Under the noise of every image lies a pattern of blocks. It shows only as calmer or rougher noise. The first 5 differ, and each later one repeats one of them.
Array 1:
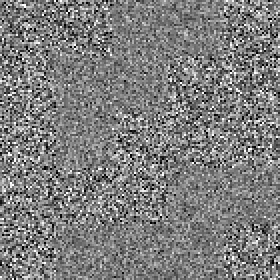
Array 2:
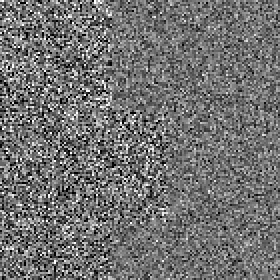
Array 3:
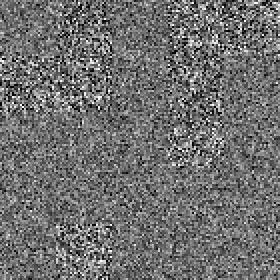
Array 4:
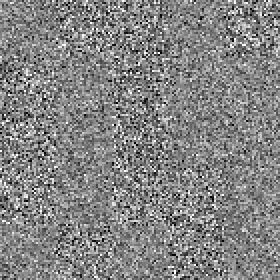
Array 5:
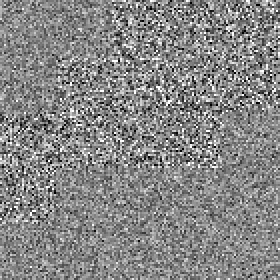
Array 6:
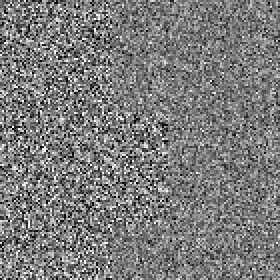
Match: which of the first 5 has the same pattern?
2
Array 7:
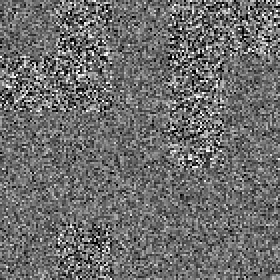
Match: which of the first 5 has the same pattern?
3
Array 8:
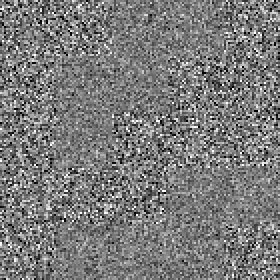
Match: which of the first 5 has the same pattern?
1
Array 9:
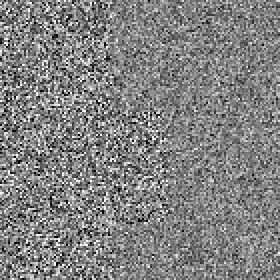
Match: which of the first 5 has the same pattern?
2
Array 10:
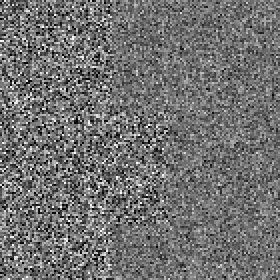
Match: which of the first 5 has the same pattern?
2
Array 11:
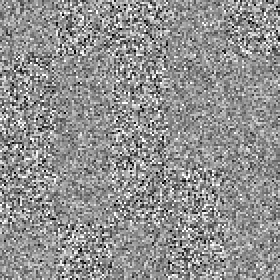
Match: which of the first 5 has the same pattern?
4
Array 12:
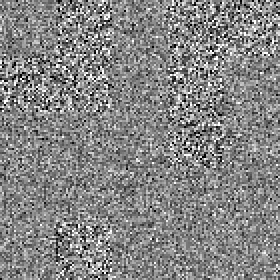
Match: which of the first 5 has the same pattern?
3
